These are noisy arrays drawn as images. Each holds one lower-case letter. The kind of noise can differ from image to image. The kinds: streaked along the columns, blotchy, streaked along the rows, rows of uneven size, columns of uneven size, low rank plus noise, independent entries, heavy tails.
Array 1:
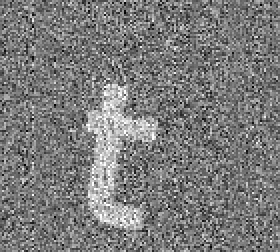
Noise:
columns of uneven size
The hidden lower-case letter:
t
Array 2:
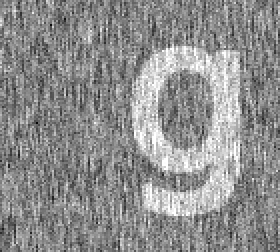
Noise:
streaked along the columns
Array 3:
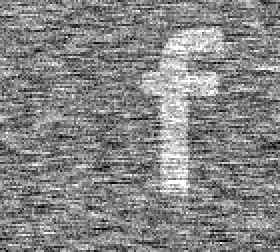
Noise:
streaked along the rows
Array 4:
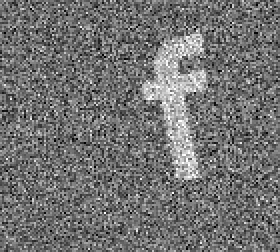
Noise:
low rank plus noise
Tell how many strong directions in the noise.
two
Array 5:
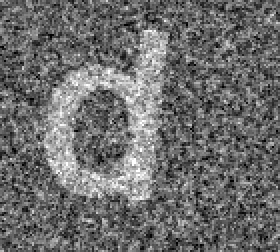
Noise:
blotchy
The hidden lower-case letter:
d
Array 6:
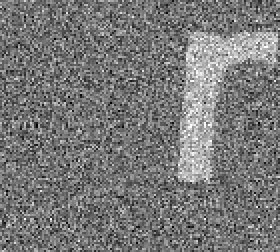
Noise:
low rank plus noise
